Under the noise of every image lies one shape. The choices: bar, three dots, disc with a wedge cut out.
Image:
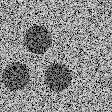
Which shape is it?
three dots
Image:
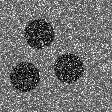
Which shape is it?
three dots
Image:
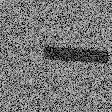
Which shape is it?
bar
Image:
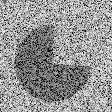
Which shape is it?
disc with a wedge cut out
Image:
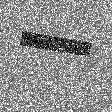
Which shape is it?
bar
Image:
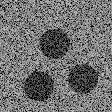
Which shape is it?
three dots
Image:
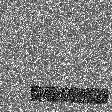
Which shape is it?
bar
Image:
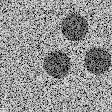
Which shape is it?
three dots
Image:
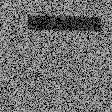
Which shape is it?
bar
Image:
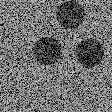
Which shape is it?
three dots
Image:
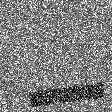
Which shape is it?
bar
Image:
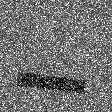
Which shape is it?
bar
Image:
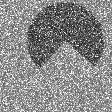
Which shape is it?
disc with a wedge cut out
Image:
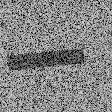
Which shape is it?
bar
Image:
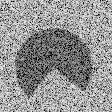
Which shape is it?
disc with a wedge cut out
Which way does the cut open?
down
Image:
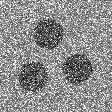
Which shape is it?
three dots
